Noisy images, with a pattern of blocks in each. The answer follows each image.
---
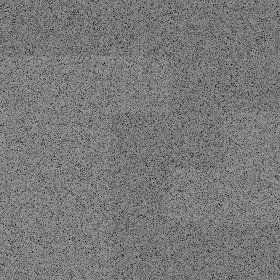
no symmetry
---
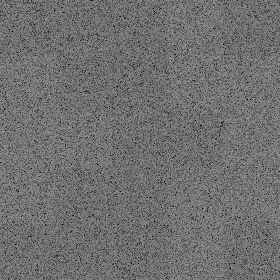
top and bottom mirror each other
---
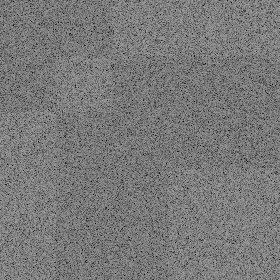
mirrored about the diagonal from the top left
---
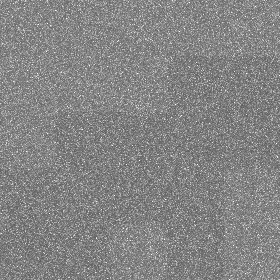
no symmetry
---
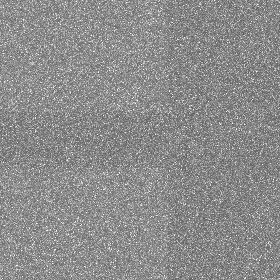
top and bottom mirror each other
